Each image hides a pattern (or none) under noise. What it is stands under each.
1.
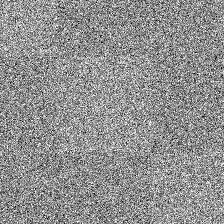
blocks along the diagonal
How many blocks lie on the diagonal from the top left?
3
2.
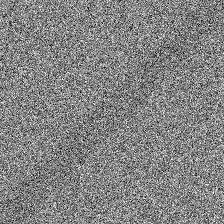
a diagonal band
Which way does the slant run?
bottom left to top right
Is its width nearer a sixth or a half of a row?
a sixth
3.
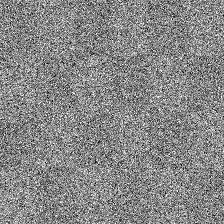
a checkerboard
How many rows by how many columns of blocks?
4 by 6
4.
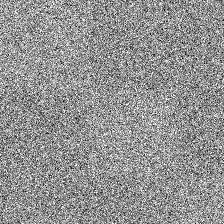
blocks along the diagonal
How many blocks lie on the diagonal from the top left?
3
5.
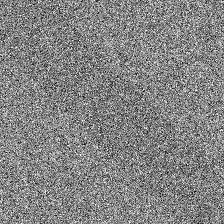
a diagonal band
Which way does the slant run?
top left to bottom right
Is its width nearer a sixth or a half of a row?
a half
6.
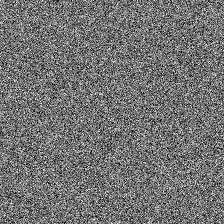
only noise
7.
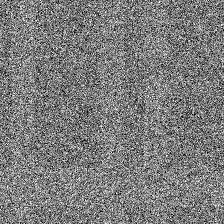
bands of rows crossing bands of columns
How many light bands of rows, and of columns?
1 and 3
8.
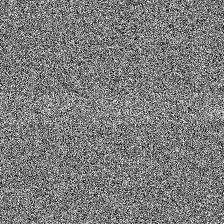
one band of rows
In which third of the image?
middle
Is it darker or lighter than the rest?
lighter
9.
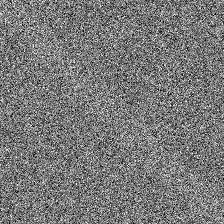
a diagonal band
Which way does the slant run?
top left to bottom right
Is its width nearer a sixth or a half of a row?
a sixth
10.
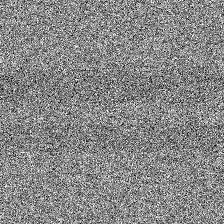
bands of rows
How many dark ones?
2
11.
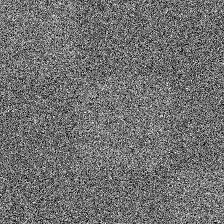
blocks along the diagonal
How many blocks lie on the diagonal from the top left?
3
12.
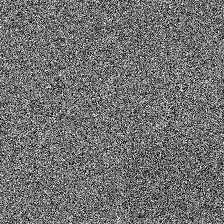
one block
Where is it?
bottom right
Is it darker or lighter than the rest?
darker
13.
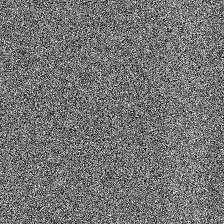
one band of columns
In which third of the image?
right
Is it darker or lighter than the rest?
lighter
